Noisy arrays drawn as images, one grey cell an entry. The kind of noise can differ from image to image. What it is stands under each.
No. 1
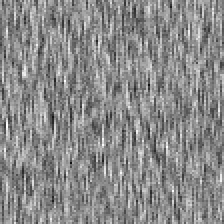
streaked along the columns
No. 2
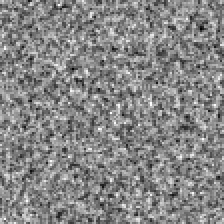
blotchy
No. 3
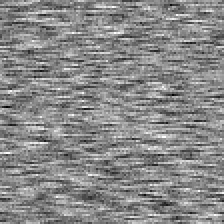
streaked along the rows
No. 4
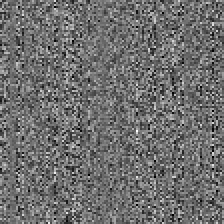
columns of uneven size
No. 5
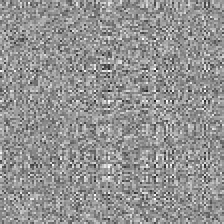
low rank plus noise
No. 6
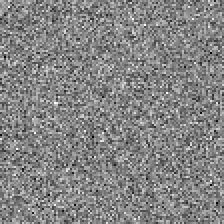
independent entries
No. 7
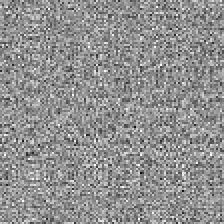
low rank plus noise
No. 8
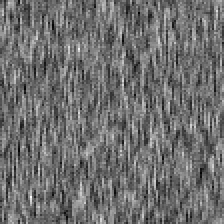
streaked along the columns
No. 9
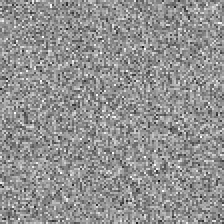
independent entries
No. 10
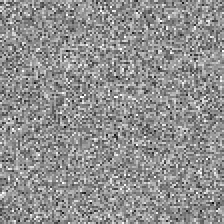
independent entries
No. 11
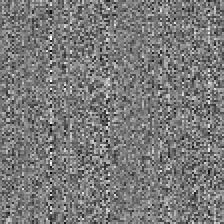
columns of uneven size
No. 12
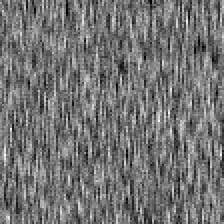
streaked along the columns
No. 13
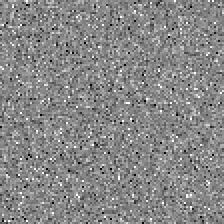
heavy tails
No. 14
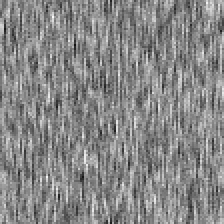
streaked along the columns
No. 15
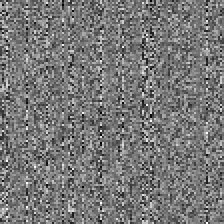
columns of uneven size
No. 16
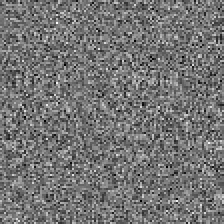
low rank plus noise
